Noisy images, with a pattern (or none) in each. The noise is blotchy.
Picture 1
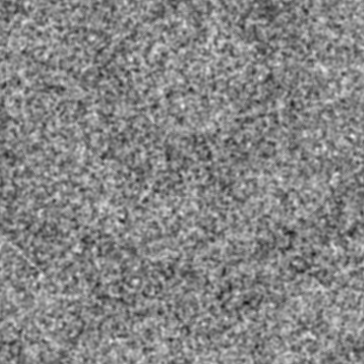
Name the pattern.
rings round one point
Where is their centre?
top middle
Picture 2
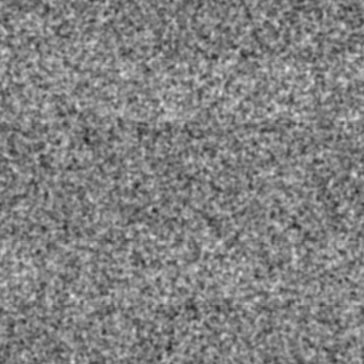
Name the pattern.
horizontal stripes
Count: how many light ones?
2
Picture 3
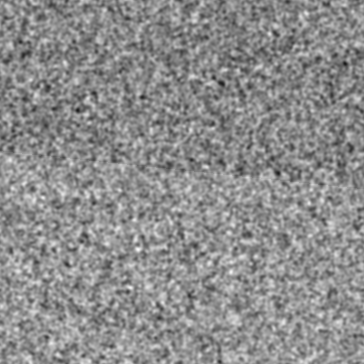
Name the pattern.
a sharp edge
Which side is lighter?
bottom
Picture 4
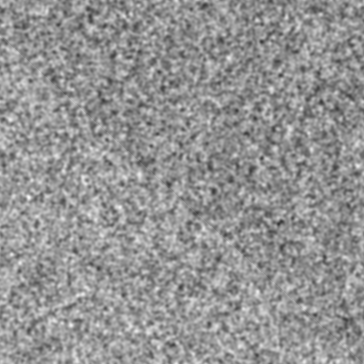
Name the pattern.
a sharp edge
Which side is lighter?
bottom left
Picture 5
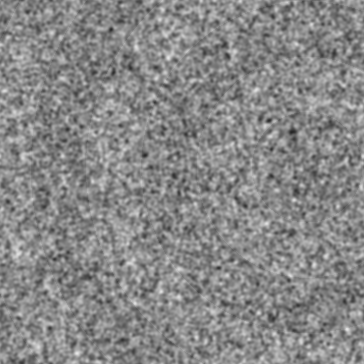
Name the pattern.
rings round one point
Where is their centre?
middle right
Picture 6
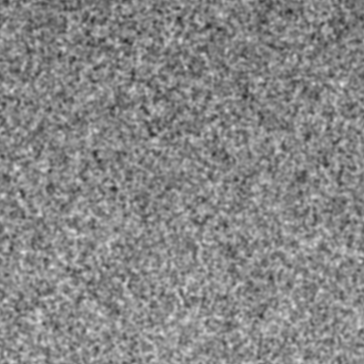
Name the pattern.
a smooth slope
